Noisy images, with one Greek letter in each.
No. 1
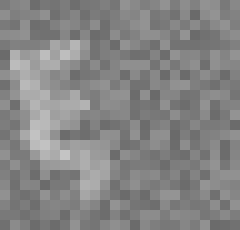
xi
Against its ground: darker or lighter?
lighter
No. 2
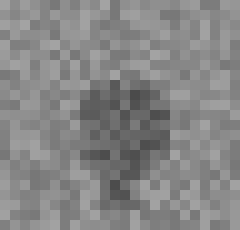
phi
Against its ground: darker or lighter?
darker
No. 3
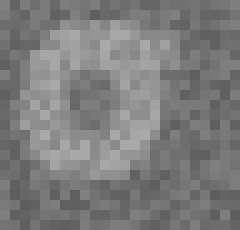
sigma
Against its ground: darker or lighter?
lighter
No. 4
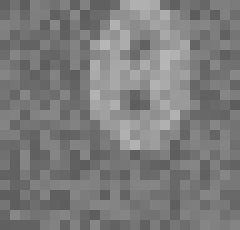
theta
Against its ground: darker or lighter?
lighter
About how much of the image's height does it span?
two thirds
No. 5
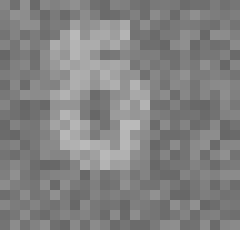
delta
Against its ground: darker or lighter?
lighter
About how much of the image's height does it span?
two thirds
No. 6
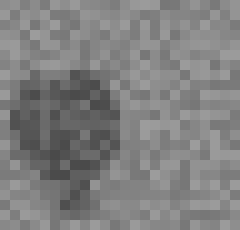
phi
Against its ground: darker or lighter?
darker
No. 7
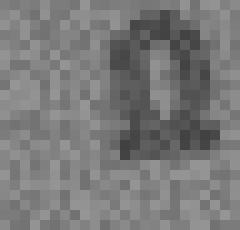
omega
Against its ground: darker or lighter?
darker
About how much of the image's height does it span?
two thirds
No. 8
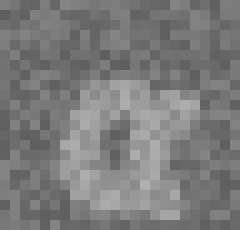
alpha
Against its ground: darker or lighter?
lighter
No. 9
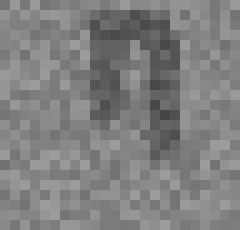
eta
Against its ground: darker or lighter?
darker
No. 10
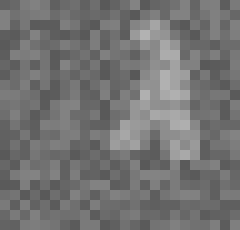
lambda
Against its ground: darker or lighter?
lighter
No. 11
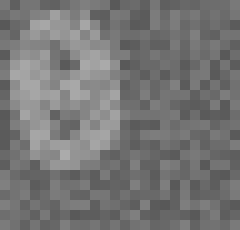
theta
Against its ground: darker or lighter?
lighter
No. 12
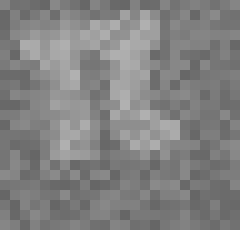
pi
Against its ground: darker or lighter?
lighter
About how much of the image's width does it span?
two thirds
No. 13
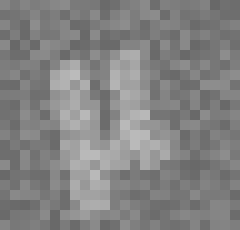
mu
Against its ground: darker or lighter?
lighter
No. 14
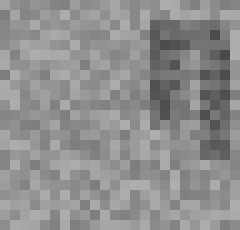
eta
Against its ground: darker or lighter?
darker
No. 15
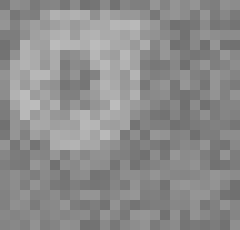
sigma
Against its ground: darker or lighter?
lighter
